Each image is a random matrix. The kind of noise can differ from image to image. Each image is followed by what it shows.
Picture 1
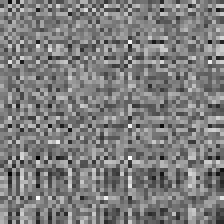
low rank plus noise
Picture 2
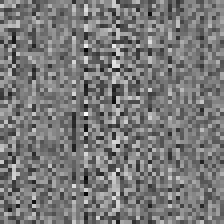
columns of uneven size
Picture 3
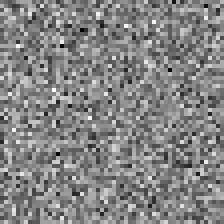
independent entries
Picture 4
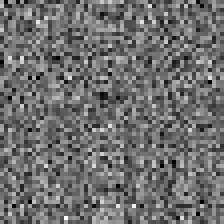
low rank plus noise
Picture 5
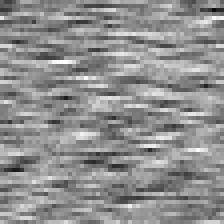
streaked along the rows
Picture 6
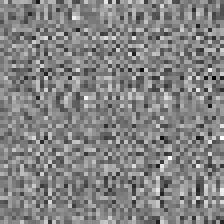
low rank plus noise
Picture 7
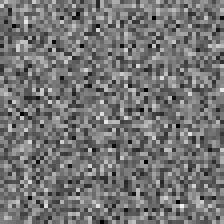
independent entries
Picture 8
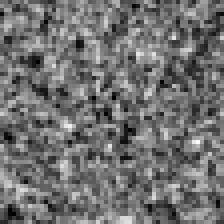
blotchy
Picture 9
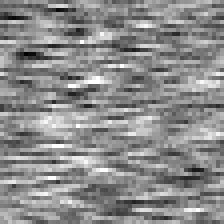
streaked along the rows
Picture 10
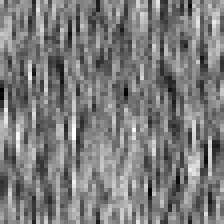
streaked along the columns
